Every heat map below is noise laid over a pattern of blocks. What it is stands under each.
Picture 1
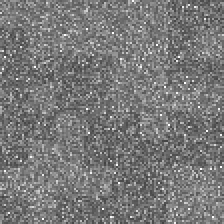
no symmetry
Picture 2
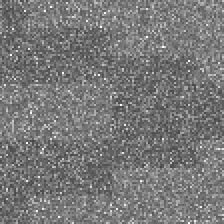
top and bottom mirror each other
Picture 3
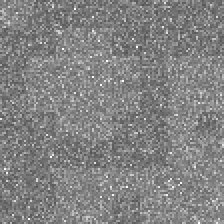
mirrored about the diagonal from the top left
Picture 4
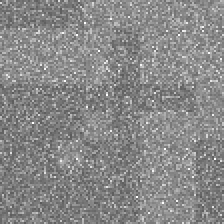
mirrored about the diagonal from the bottom left
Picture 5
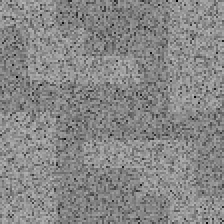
the same after a half turn
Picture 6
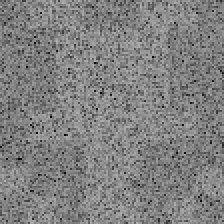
left and right mirror each other
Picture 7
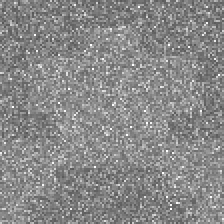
left and right mirror each other
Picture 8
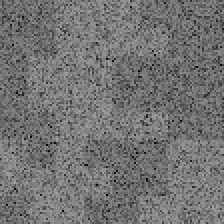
no symmetry
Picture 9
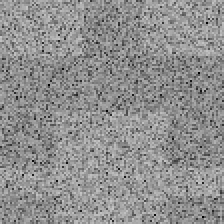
left and right mirror each other
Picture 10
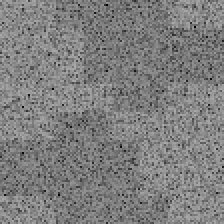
the same after a half turn
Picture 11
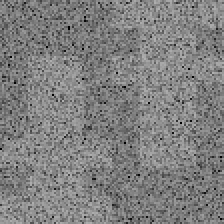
the same after a half turn
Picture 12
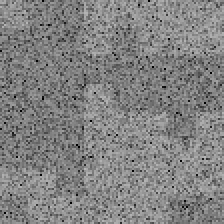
no symmetry
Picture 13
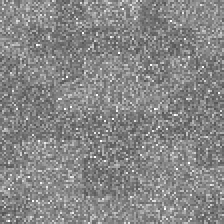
left and right mirror each other
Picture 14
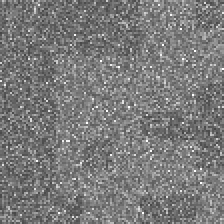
no symmetry
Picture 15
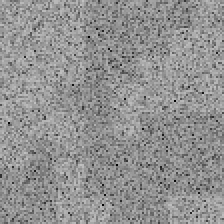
no symmetry
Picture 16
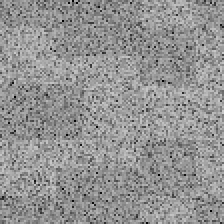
top and bottom mirror each other
